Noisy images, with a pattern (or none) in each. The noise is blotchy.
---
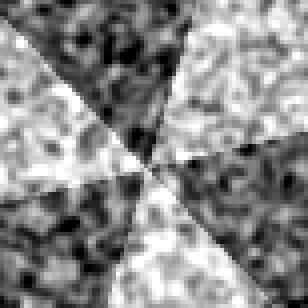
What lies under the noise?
spokes from one point
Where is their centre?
centre
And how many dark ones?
3
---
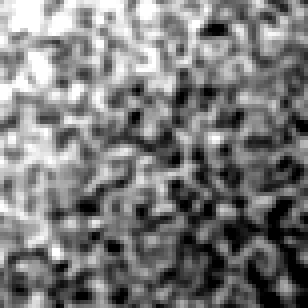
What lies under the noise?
a smooth slope
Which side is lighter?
top left
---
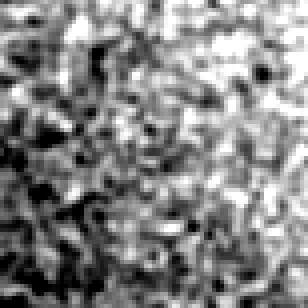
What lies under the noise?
a smooth slope
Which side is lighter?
top right
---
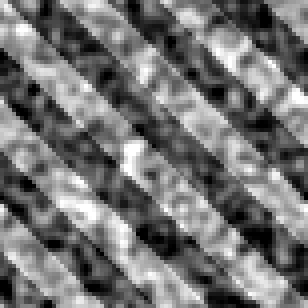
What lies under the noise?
diagonal stripes
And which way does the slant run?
top left to bottom right
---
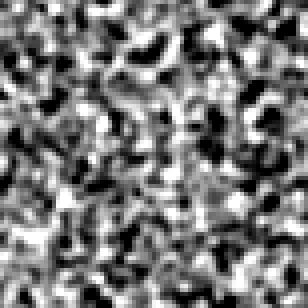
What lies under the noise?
only noise
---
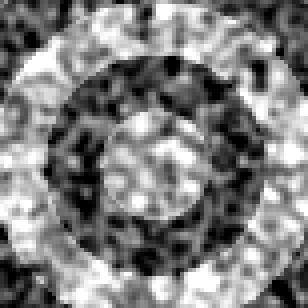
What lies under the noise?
rings round one point
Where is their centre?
centre
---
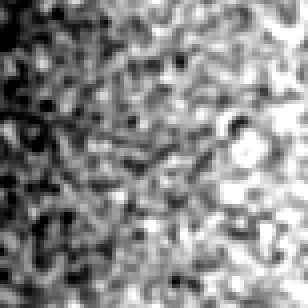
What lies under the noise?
a smooth slope
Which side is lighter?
right
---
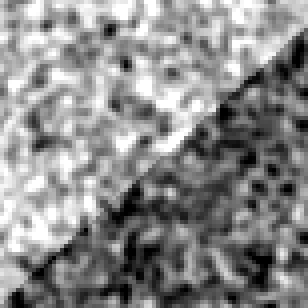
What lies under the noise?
a sharp edge
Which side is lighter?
top left
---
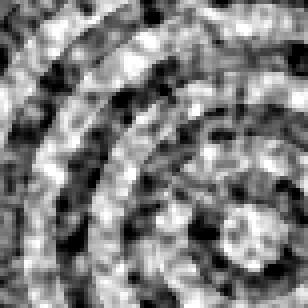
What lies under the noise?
rings round one point
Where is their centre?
bottom right
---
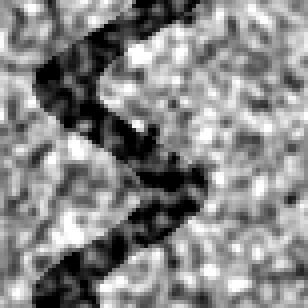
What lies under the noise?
a wavy band
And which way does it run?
top to bottom
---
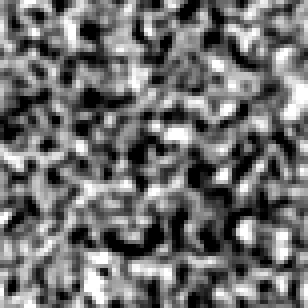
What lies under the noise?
only noise
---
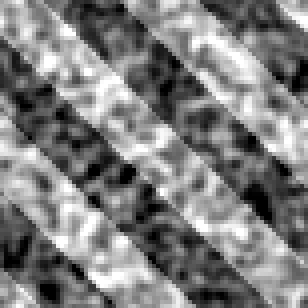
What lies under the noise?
diagonal stripes
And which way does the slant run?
top left to bottom right
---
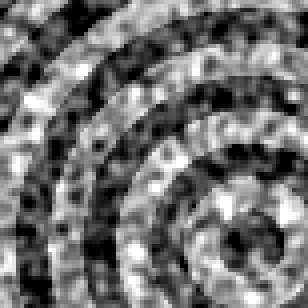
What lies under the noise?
rings round one point
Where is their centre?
bottom right
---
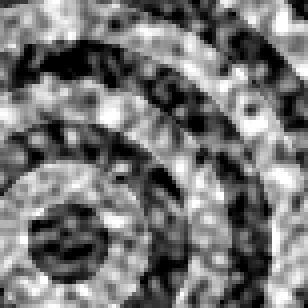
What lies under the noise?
rings round one point
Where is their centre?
bottom left
